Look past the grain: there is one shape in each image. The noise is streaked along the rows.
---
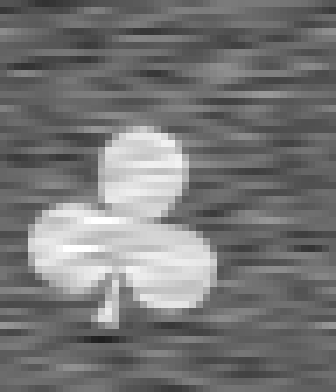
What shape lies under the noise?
club
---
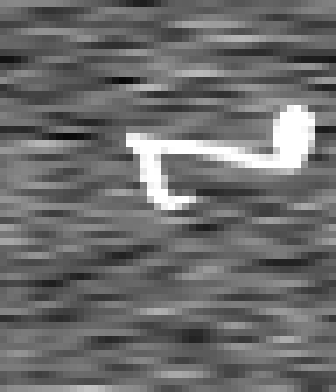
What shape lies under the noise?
musical note
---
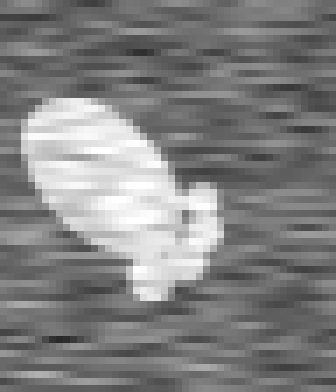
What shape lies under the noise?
footprint
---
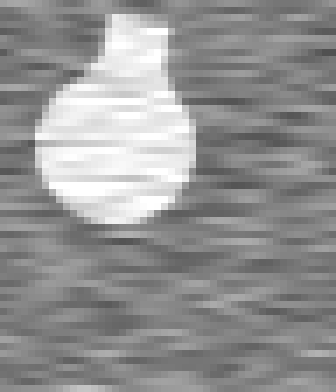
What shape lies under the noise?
light bulb
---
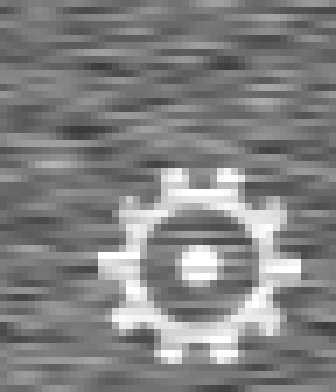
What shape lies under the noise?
gear
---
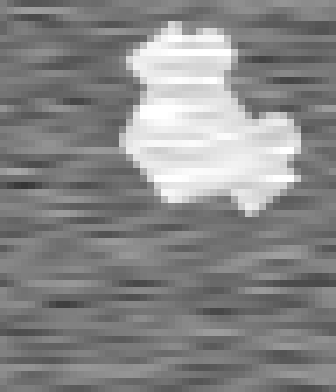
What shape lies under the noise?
car
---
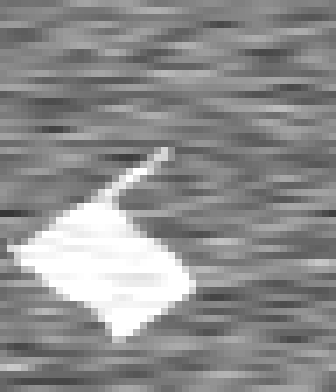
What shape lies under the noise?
flag
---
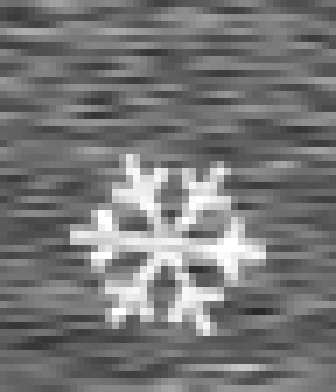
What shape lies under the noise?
snowflake
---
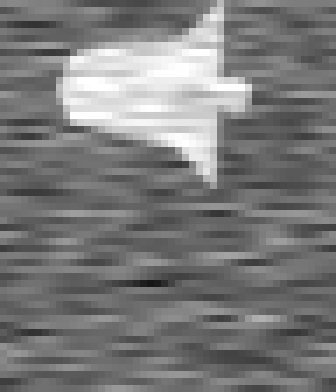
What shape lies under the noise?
bell
